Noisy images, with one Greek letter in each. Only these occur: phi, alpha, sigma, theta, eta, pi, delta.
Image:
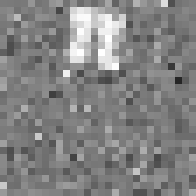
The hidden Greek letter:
pi
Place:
top middle
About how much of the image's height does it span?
a third
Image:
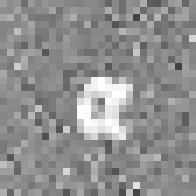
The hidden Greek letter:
alpha
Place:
centre
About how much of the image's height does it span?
a third
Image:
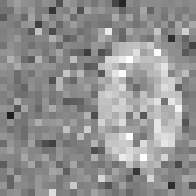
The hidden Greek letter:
theta
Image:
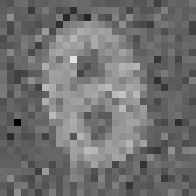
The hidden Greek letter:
theta
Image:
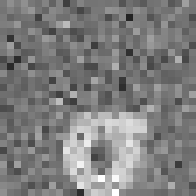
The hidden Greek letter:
sigma
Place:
bottom middle
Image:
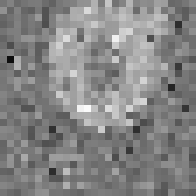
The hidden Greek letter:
sigma
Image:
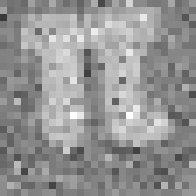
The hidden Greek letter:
pi
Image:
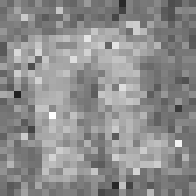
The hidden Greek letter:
pi
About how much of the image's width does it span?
nearly all
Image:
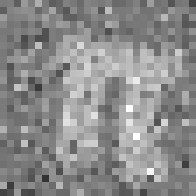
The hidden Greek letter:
pi
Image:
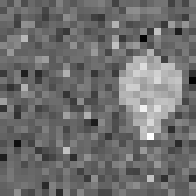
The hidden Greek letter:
phi
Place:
middle right
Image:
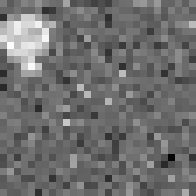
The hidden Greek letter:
phi
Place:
top left
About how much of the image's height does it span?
a third
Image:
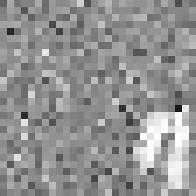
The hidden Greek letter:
eta
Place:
bottom right
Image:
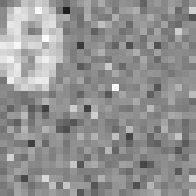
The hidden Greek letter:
theta
